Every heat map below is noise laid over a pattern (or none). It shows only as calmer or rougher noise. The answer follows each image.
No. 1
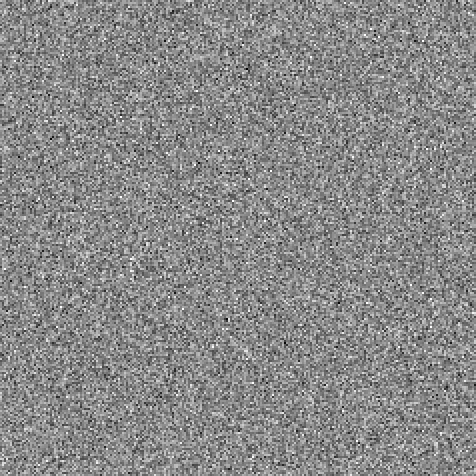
only noise
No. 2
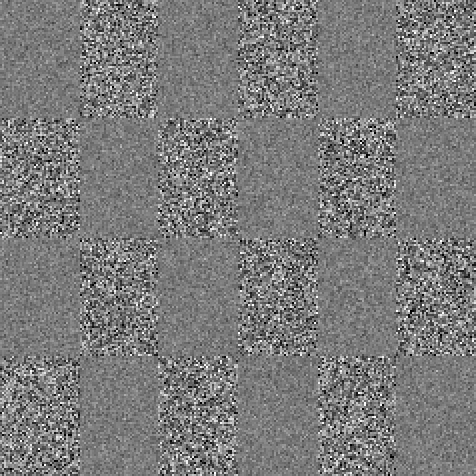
a checkerboard
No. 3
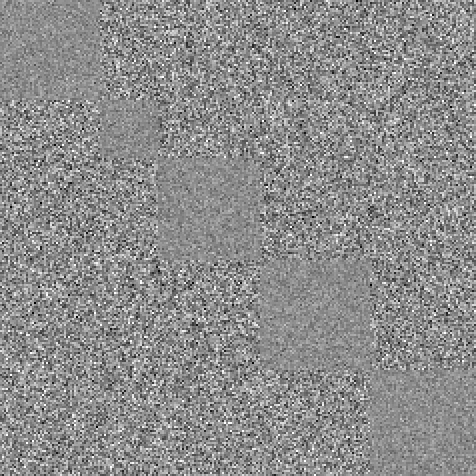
blocks along the diagonal
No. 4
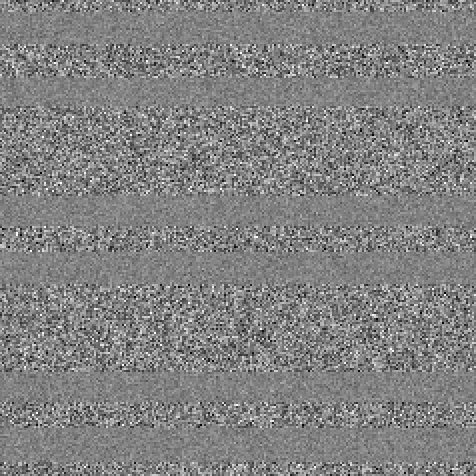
bands of rows
